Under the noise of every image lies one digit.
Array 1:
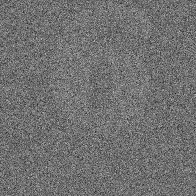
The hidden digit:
6
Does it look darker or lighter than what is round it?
lighter
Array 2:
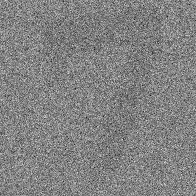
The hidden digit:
7
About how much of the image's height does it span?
nearly all
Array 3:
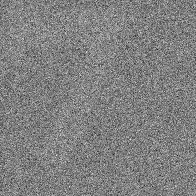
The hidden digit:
7
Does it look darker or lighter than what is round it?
lighter
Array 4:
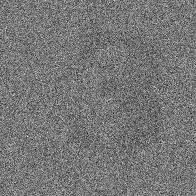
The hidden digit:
3
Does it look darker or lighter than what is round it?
darker
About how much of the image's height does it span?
two thirds
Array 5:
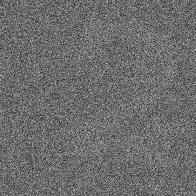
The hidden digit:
2
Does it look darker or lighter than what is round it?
lighter
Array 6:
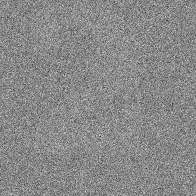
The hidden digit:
2
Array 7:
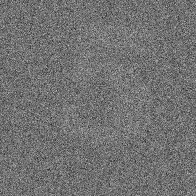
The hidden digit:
5
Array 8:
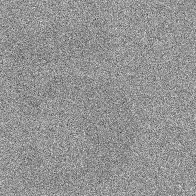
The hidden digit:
5
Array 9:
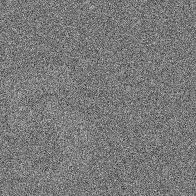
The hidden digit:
5
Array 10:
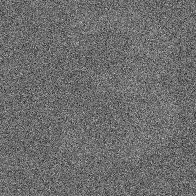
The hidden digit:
3
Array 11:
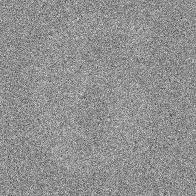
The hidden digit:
6
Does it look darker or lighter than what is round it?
lighter
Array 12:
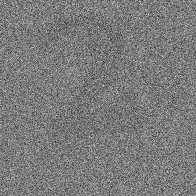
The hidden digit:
2
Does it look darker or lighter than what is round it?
darker
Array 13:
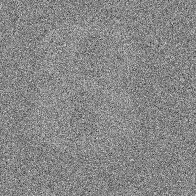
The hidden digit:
8
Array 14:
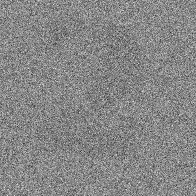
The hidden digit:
2
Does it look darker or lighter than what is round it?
darker
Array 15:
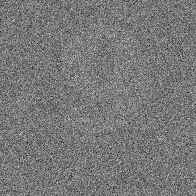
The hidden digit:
9
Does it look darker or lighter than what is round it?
lighter
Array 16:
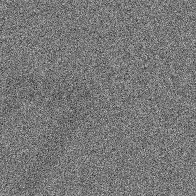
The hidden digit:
7
